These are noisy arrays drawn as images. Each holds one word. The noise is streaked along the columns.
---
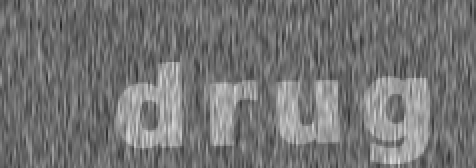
drug
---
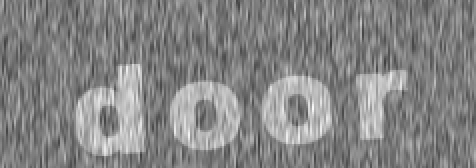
door
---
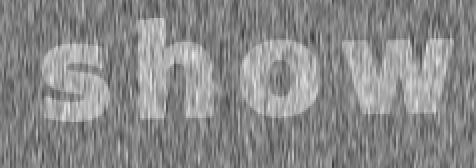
show
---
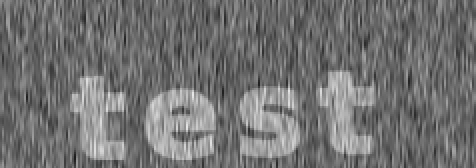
test
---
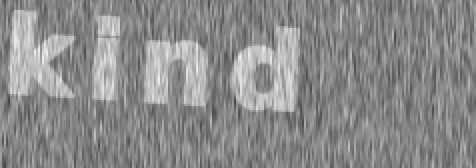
kind
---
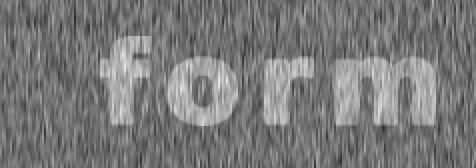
form
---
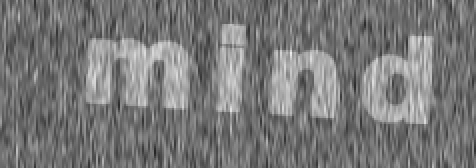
mind
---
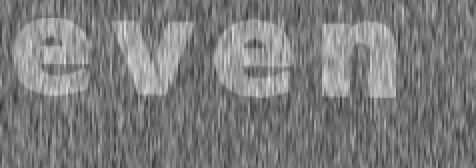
even
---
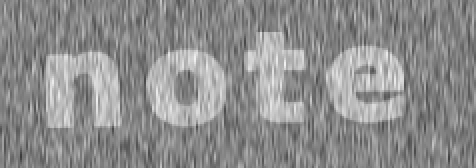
note
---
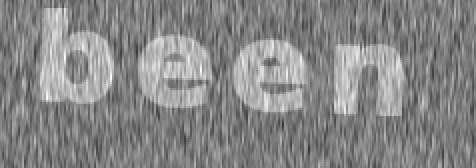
been
